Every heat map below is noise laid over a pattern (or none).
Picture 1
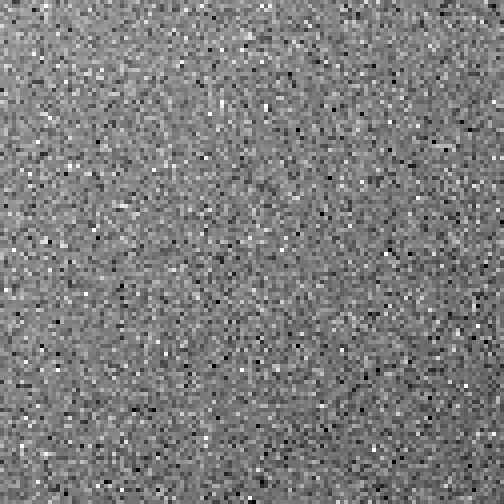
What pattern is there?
a smooth slope
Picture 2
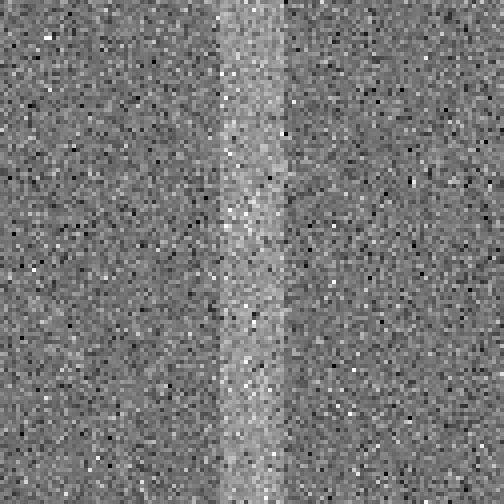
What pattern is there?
one vertical stripe
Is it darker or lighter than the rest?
lighter
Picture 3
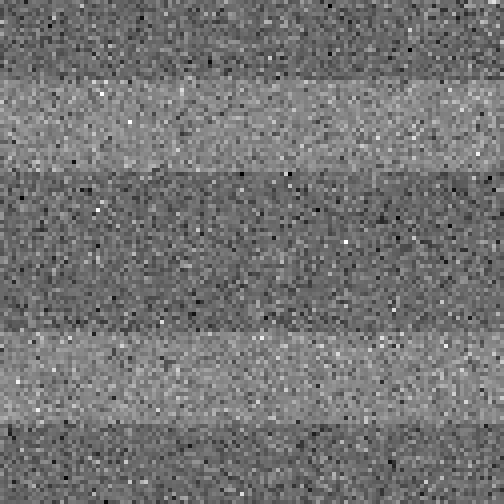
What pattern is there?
horizontal stripes
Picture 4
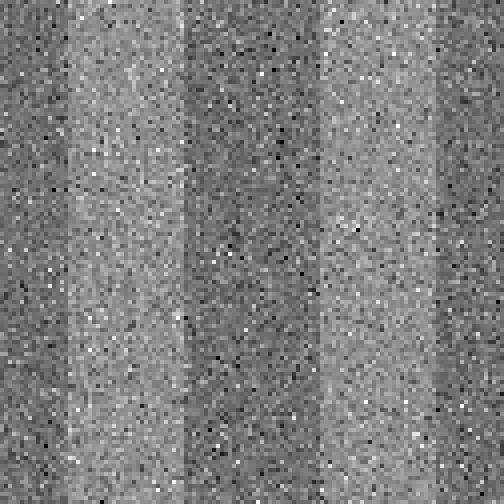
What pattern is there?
vertical stripes
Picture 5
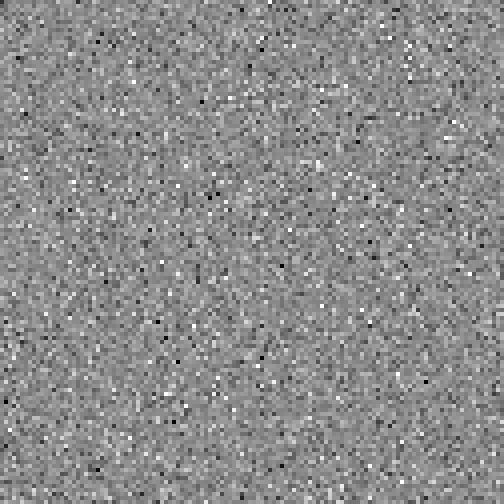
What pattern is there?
only noise
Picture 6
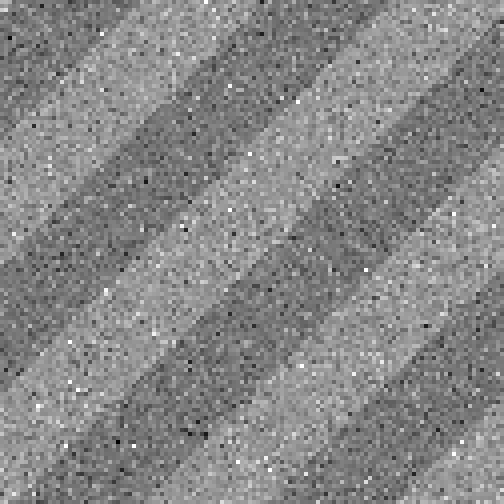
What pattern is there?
diagonal stripes
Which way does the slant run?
bottom left to top right
